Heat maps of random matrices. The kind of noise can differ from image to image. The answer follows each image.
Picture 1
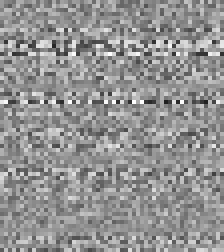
rows of uneven size
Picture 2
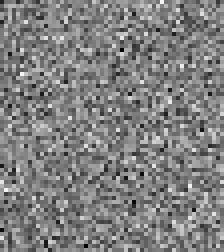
independent entries
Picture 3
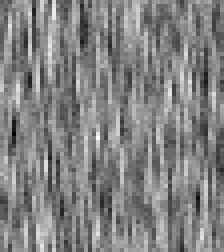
streaked along the columns
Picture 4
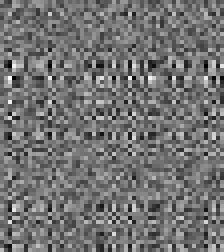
low rank plus noise
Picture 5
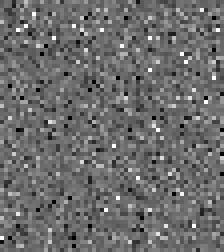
heavy tails
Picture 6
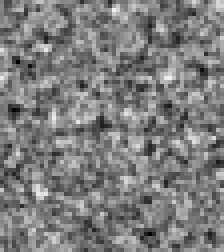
blotchy
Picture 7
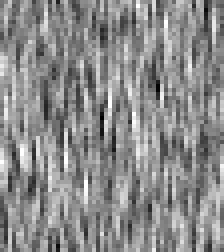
streaked along the columns
